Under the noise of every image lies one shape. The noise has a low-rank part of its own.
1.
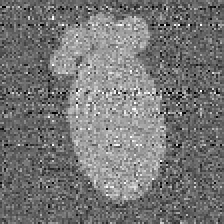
footprint
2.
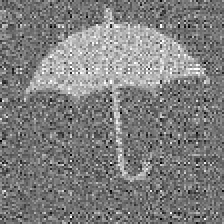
umbrella
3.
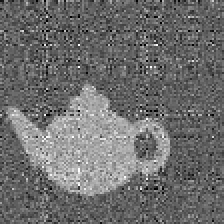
teapot
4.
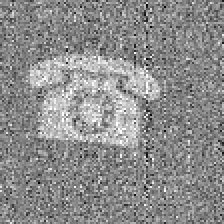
telephone
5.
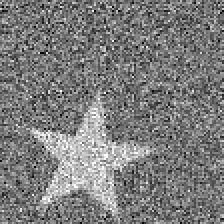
star
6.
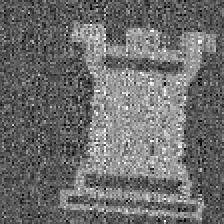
chess rook
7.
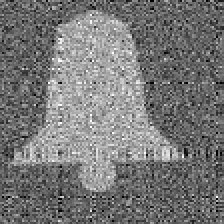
bell
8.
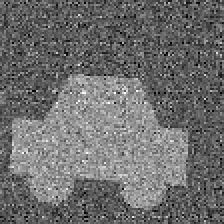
car
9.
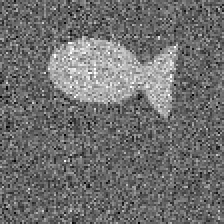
fish
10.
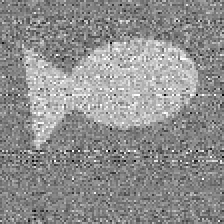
fish
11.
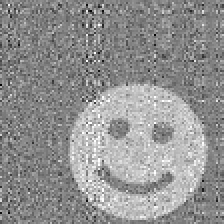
smiling face
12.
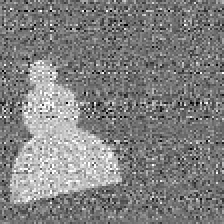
chess pawn
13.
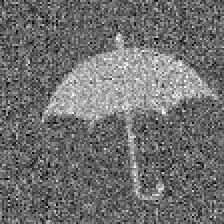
umbrella
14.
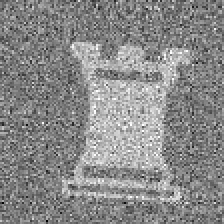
chess rook
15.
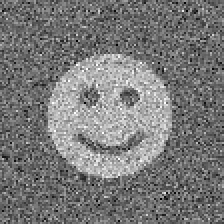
smiling face
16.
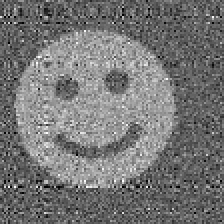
smiling face
